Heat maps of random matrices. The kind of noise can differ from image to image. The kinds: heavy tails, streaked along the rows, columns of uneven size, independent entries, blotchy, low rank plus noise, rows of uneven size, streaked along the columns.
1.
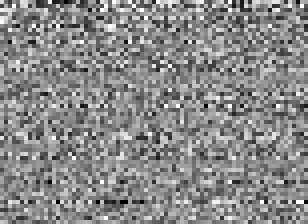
rows of uneven size
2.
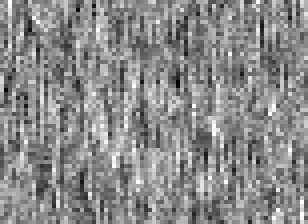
streaked along the columns
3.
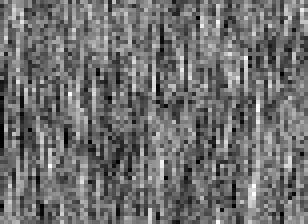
streaked along the columns
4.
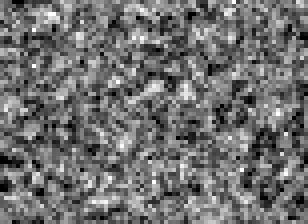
blotchy
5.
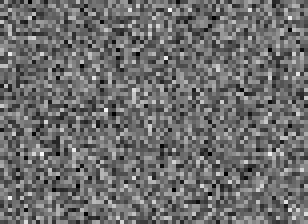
independent entries
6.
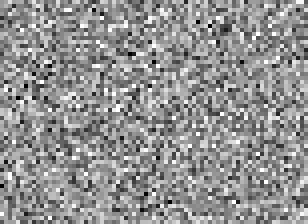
independent entries
